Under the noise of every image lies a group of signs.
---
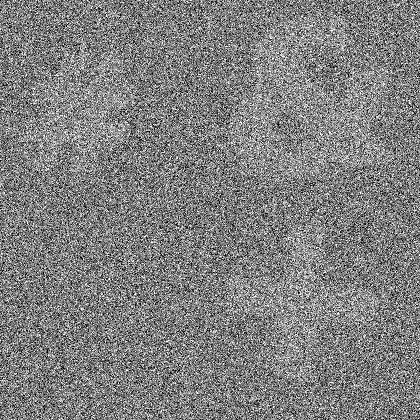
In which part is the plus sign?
bottom right
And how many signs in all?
3
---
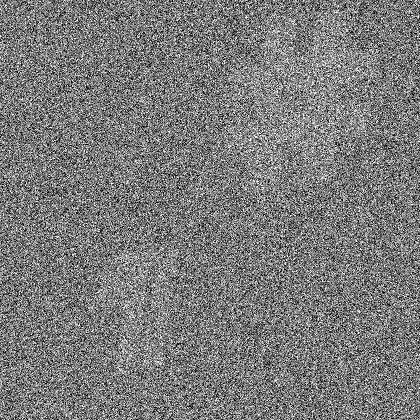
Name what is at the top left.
nothing
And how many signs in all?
2
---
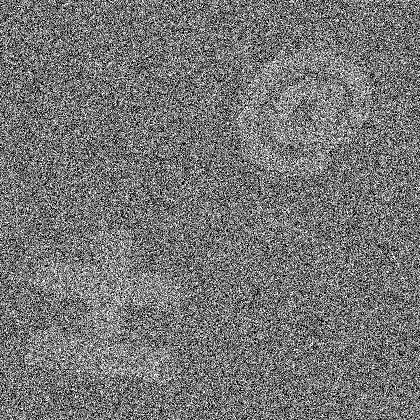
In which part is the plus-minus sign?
bottom left
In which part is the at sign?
top right
